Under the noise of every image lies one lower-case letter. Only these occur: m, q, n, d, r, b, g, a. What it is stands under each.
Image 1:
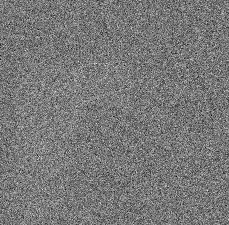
r
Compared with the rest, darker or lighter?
lighter
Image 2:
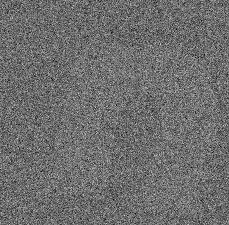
n
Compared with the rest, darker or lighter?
lighter
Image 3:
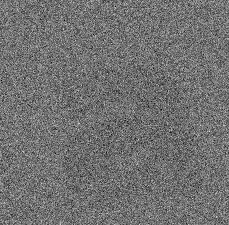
a
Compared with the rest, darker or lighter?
darker
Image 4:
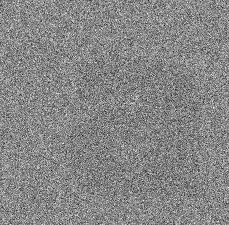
a
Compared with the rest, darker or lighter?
darker
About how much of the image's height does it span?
two thirds
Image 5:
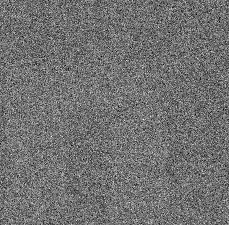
n
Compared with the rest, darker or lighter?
lighter
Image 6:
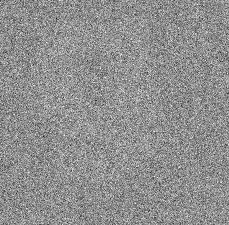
g
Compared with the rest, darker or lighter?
lighter
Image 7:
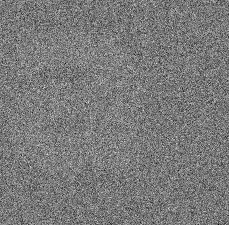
a
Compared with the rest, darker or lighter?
lighter
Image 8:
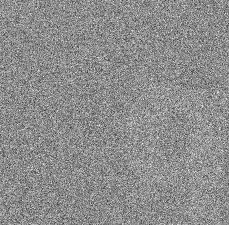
q
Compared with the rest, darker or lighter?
lighter
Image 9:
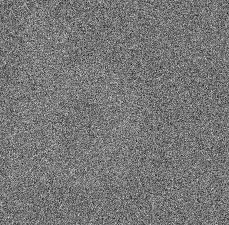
b
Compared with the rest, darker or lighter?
lighter
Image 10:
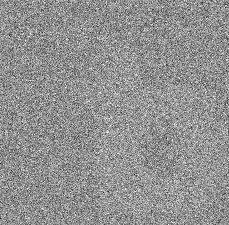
b
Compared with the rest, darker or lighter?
lighter
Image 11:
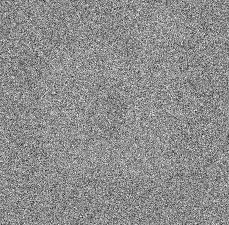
d
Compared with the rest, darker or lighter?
lighter
